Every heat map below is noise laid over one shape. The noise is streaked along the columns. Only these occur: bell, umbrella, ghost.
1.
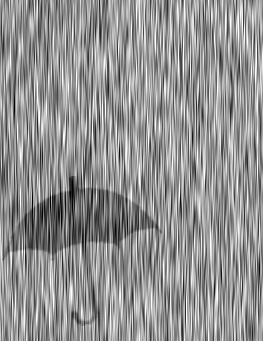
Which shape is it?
umbrella
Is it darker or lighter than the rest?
darker
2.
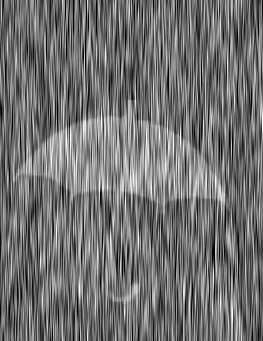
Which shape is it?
umbrella
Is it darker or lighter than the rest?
lighter
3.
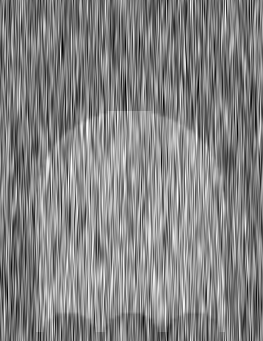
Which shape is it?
ghost
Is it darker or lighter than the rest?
lighter
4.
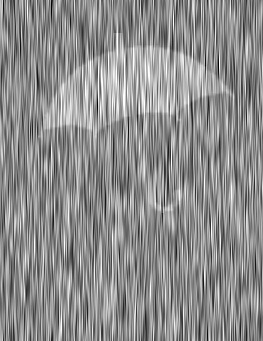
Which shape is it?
umbrella
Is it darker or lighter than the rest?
lighter
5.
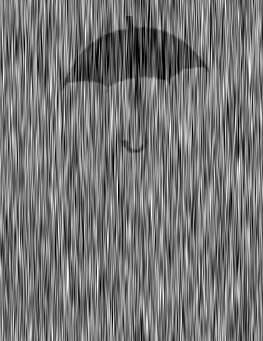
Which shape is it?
umbrella
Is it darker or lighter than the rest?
darker
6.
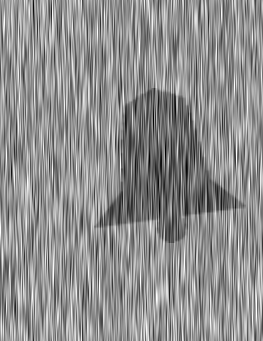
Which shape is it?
bell
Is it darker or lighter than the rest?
darker
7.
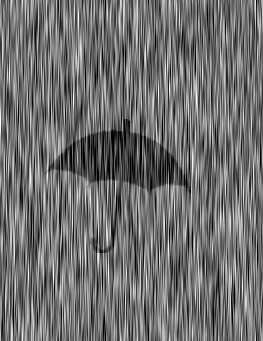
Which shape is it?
umbrella
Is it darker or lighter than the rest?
darker
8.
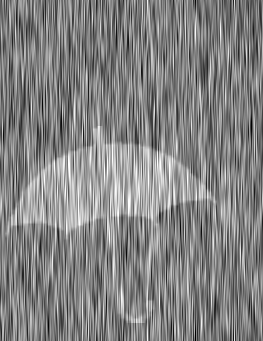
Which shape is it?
umbrella
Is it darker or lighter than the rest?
lighter
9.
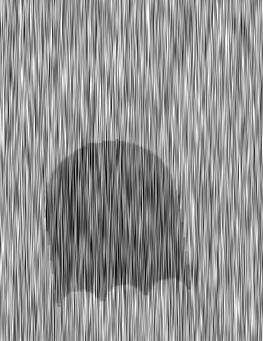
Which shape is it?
ghost
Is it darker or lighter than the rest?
darker
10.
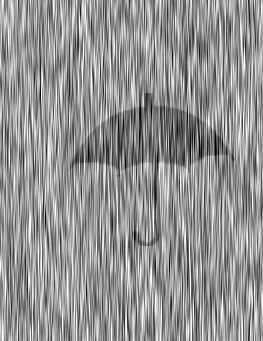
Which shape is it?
umbrella
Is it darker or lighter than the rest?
darker
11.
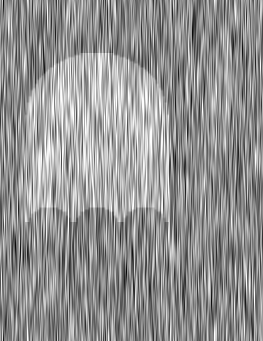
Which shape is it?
ghost
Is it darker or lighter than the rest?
lighter
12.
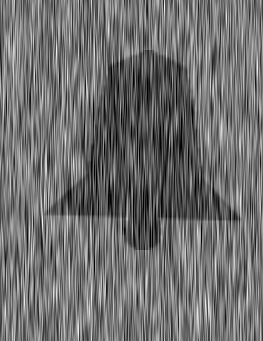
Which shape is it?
bell
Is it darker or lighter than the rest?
darker
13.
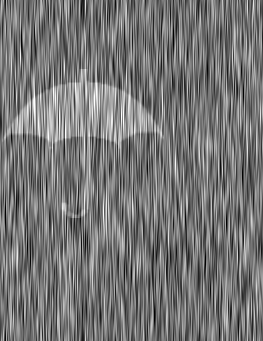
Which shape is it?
umbrella
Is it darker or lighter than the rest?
lighter
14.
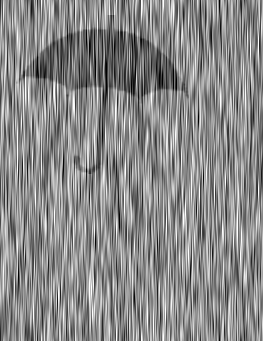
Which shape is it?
umbrella
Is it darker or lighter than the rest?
darker
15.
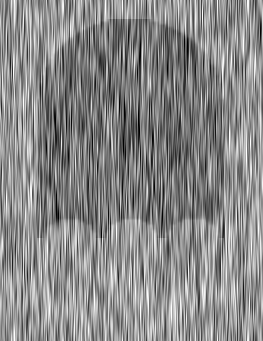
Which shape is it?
ghost
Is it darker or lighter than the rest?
darker
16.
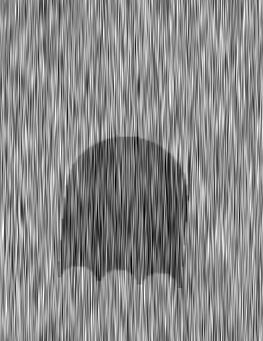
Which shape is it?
ghost
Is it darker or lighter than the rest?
darker
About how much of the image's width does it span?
half
